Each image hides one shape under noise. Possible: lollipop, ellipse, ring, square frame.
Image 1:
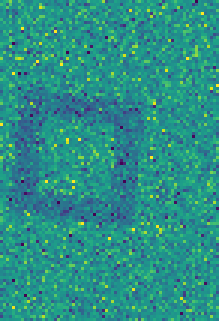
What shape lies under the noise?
square frame
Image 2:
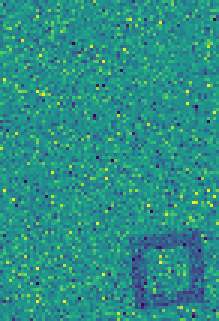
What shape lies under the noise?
square frame
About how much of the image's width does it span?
a third
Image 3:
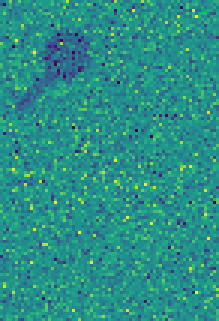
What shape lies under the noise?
lollipop
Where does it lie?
top left
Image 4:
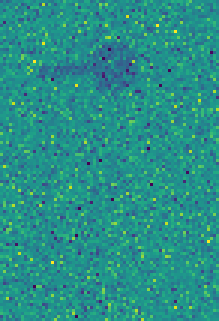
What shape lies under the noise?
lollipop
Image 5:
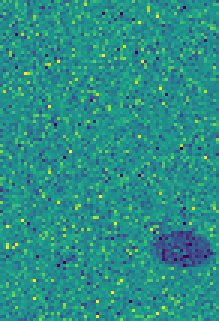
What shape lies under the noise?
ellipse
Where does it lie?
bottom right
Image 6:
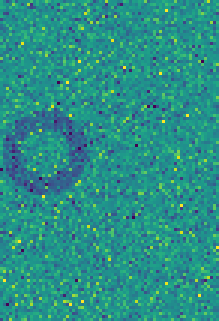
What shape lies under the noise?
ring
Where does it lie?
middle left
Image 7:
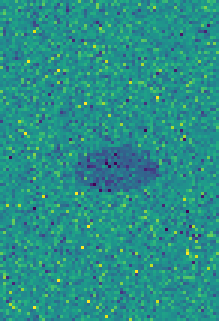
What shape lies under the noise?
ellipse
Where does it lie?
centre
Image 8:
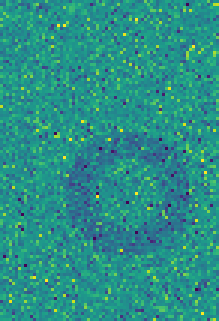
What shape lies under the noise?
ring
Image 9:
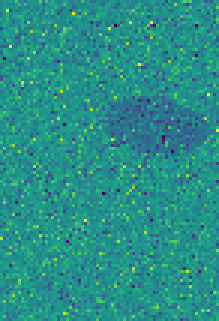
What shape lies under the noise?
ellipse
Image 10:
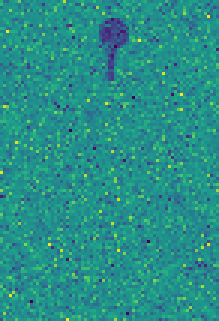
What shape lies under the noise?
lollipop
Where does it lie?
top middle
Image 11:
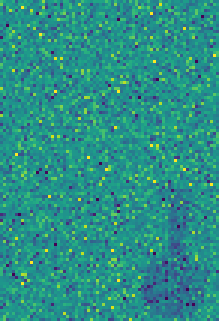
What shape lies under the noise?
lollipop
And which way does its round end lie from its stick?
down
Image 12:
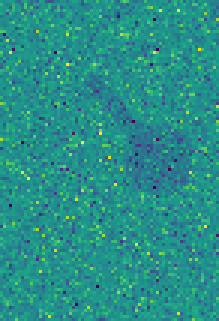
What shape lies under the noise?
lollipop
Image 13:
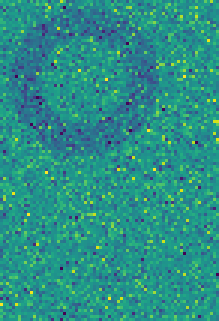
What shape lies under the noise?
ring
